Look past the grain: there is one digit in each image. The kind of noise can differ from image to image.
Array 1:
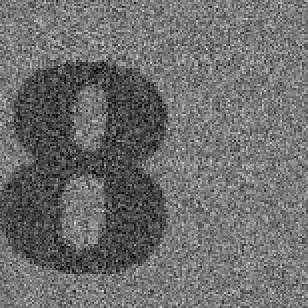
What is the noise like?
low rank plus noise
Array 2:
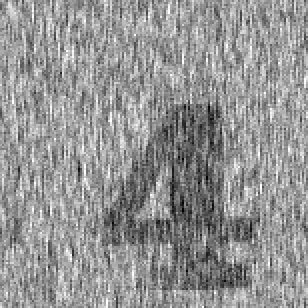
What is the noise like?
streaked along the columns
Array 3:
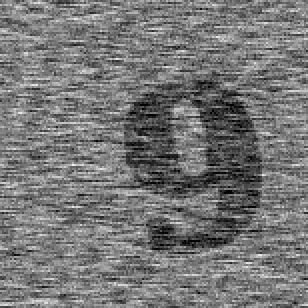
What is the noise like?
streaked along the rows
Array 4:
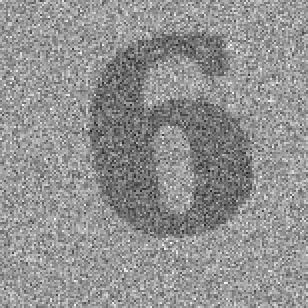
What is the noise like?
independent entries
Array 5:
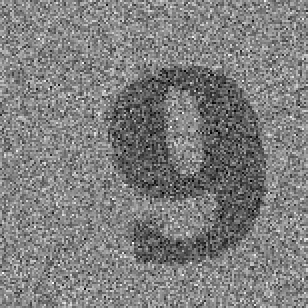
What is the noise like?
independent entries
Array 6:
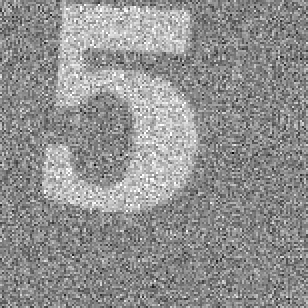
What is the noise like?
low rank plus noise
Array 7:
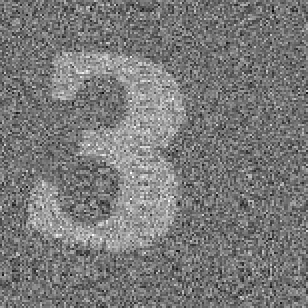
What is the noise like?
low rank plus noise
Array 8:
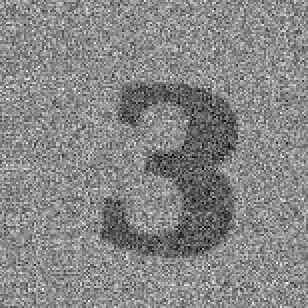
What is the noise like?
low rank plus noise
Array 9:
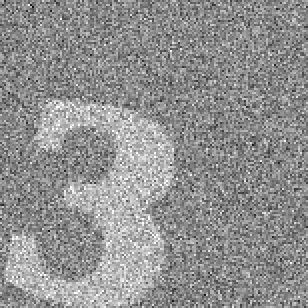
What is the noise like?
independent entries
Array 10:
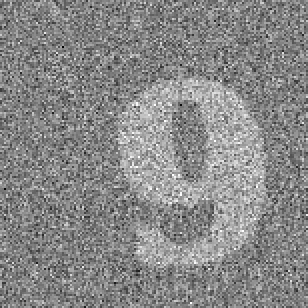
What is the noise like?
low rank plus noise
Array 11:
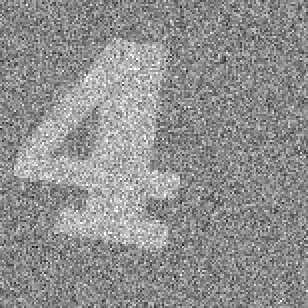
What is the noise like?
independent entries
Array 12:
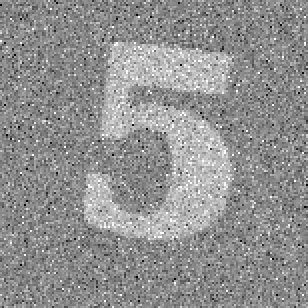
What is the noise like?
heavy tails
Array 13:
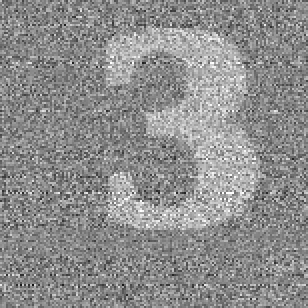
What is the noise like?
rows of uneven size
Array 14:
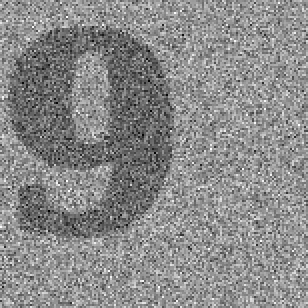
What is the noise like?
independent entries
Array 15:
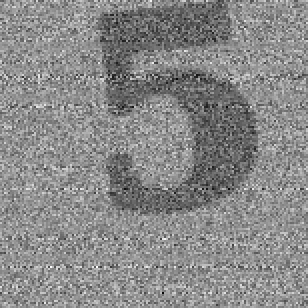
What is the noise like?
rows of uneven size
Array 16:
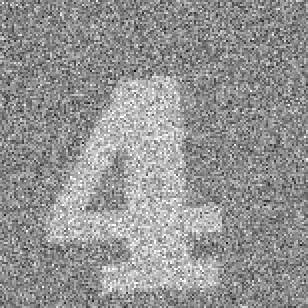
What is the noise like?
independent entries
